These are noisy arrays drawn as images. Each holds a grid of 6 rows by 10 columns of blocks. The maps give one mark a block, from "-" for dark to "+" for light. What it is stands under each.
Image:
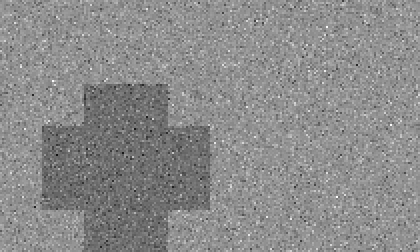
+ + + + + + + + + +
+ + + + + + + + + +
+ + - - + + + + + +
+ - - - - + + + + +
+ - - - - + + + + +
+ + - - + + + + + +
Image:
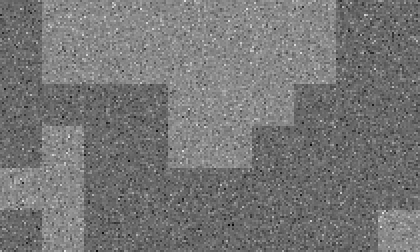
- + + + + + + + - -
- + + + + + + + - -
- - - - + + + - - -
- + - - + + - - - -
+ + - - - - - - - -
- + - - - - - - - +
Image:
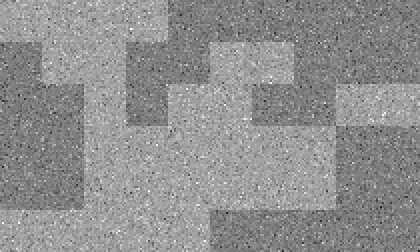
+ + + + - - - - - -
- + + - - + + - - -
- - + - + + - - + +
- - + + + + + + - -
- - + + + + + + - -
+ + + + + - - - - -
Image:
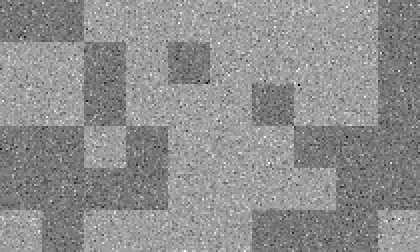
- - + + + + + + + -
+ + - + - + + + + -
+ + - + + + - + + -
- - + - + + + - - -
- - - - + + + + - -
+ - + + + + - - - +
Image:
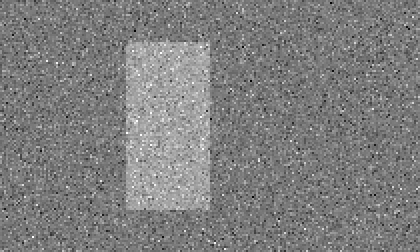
- - - - - - - - - -
- - - + + - - - - -
- - - + + - - - - -
- - - + + - - - - -
- - - + + - - - - -
- - - - - - - - - -
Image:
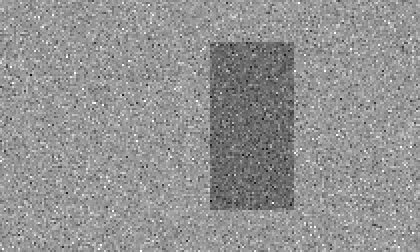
+ + + + + + + + + +
+ + + + + - - + + +
+ + + + + - - + + +
+ + + + + - - + + +
+ + + + + - - + + +
+ + + + + + + + + +
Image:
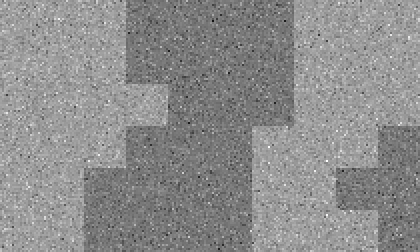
+ + + - - - - + + +
+ + + - - - - + + +
+ + + + - - - + + +
+ + + - - - + + + -
+ + - - - - + + - -
+ + - - - - + + + -
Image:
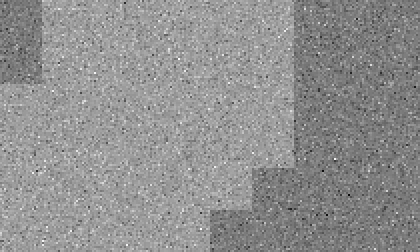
- + + + + + + - - -
- + + + + + + - - -
+ + + + + + + - - -
+ + + + + + + - - -
+ + + + + + - - - -
+ + + + + - - - - -
